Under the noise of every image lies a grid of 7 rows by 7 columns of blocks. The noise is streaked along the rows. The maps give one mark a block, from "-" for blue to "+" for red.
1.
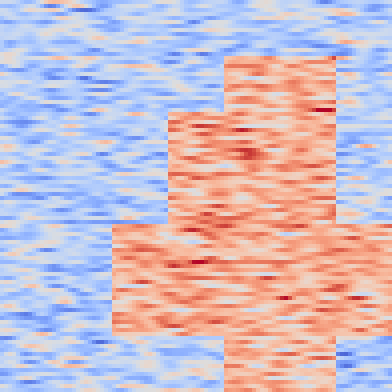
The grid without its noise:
- - - - - - -
- - - - + + -
- - - + + + -
- - - + + + -
- - + + + + +
- - + + + + +
- - - - + + -
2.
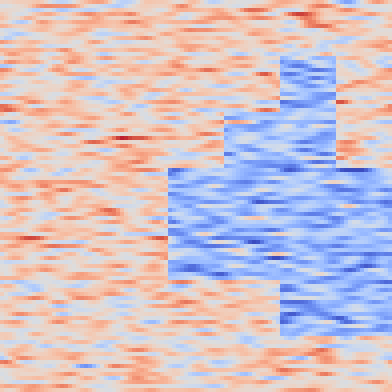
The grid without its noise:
+ + + + + + +
+ + + + + - +
+ + + + - - +
+ + + - - - -
+ + + - - - -
+ + + + + - -
+ + + + + + +
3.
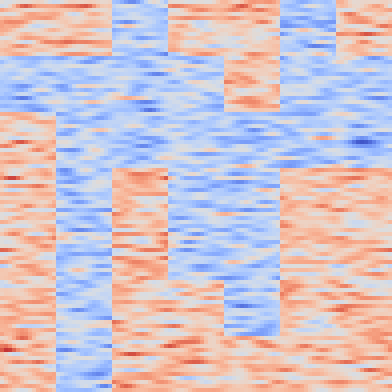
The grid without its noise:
+ + - + + - +
- - - - + - -
+ - - - - - -
+ - + - - + +
+ - + - - + +
+ - + + - + +
+ - + + + + +
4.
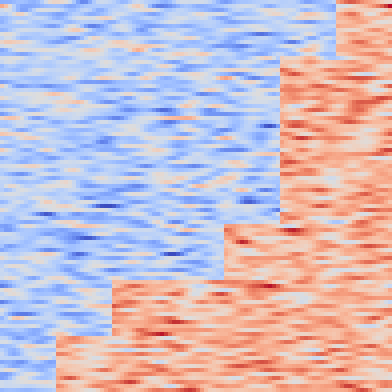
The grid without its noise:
- - - - - - +
- - - - - + +
- - - - - + +
- - - - - + +
- - - - + + +
- - + + + + +
- + + + + + +
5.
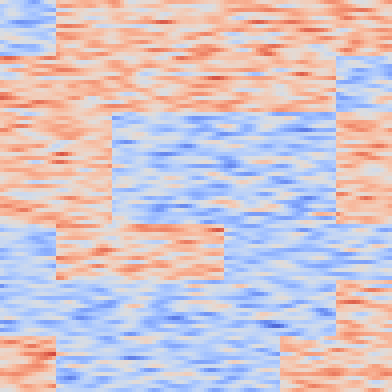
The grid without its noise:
- + + + + + +
+ + + + + + -
+ + - - - - +
+ + - - - - +
- + + + - - -
- - - - - - +
+ - - - - + +
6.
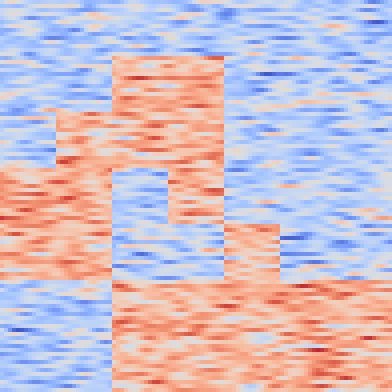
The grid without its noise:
- - - - - - -
- - + + - - -
- + + + - - -
+ + - + - - -
+ + - - + - -
- - + + + + +
- - + + + + +
